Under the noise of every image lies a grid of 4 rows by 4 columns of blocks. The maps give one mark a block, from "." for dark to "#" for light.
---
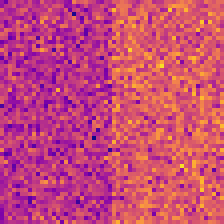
. . # #
. . # #
. . # #
. . # #
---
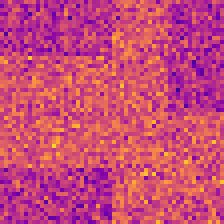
. . # .
# # # .
# # # #
. . # #
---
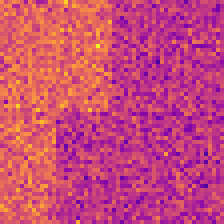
# # . .
# # . .
# . . .
# . . .
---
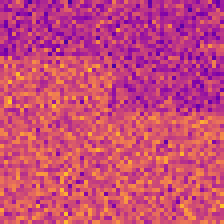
. . . .
# # . .
# # # #
# # # #
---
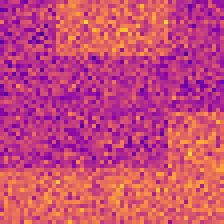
. # # .
. . . .
. . . #
# # # #
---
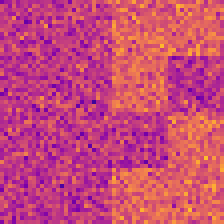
. . # #
. . # .
. . . #
. . # #
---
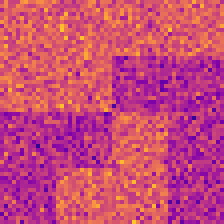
# # # #
# # . .
. . # .
. # # .
